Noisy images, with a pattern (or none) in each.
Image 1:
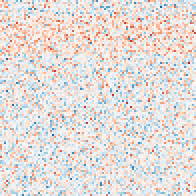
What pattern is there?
one horizontal stripe
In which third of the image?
top
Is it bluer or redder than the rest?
redder
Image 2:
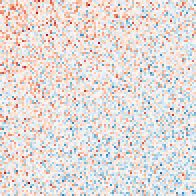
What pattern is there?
a smooth slope
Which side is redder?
top left
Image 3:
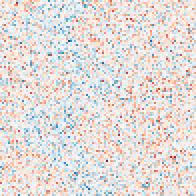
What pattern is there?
a wavy band
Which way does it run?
top to bottom
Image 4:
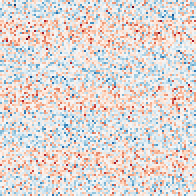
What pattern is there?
horizontal stripes
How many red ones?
3
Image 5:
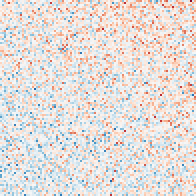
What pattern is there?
a smooth slope
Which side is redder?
top right
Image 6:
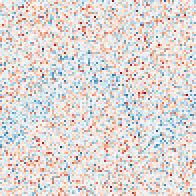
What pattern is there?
a wavy band
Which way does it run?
left to right
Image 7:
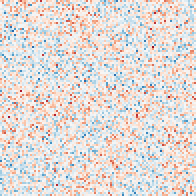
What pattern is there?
spokes from one point
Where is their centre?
middle right
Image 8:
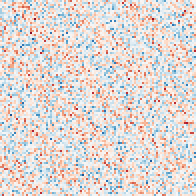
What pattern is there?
diagonal stripes
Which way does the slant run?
top left to bottom right
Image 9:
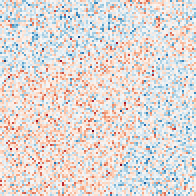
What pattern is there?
spokes from one point
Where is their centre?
top right
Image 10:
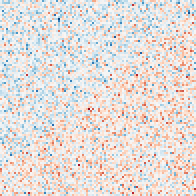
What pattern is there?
a sharp edge
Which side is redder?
bottom right
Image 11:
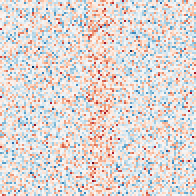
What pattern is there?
one vertical stripe
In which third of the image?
middle
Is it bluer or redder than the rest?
redder
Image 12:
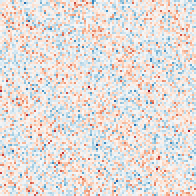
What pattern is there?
diagonal stripes
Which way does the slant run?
top left to bottom right
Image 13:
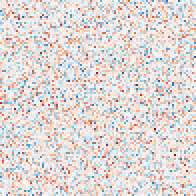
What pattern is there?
only noise
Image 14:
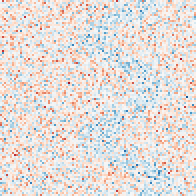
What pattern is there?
a wavy band
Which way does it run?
top to bottom
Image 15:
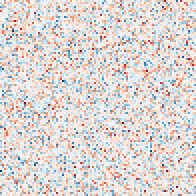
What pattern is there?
only noise
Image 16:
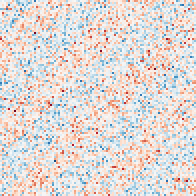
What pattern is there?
diagonal stripes
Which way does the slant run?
bottom left to top right
